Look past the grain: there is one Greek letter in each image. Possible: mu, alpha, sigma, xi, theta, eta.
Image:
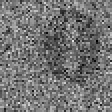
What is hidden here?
dark theta
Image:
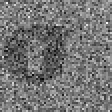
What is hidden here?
dark sigma
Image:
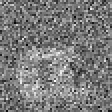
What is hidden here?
light alpha
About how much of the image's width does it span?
two thirds
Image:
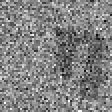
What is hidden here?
dark eta
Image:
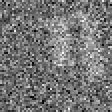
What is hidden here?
light eta
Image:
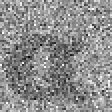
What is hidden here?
dark alpha
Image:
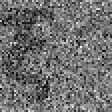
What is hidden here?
dark xi
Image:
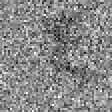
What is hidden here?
dark xi
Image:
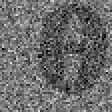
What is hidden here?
dark theta
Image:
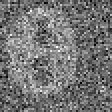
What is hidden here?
light theta
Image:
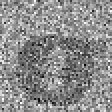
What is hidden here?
dark sigma
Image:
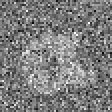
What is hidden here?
light alpha
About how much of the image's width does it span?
two thirds
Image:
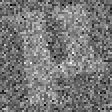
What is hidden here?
light mu
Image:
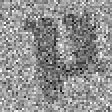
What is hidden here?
dark mu
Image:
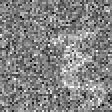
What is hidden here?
light xi
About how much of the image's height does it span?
two thirds
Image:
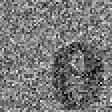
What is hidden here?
dark theta
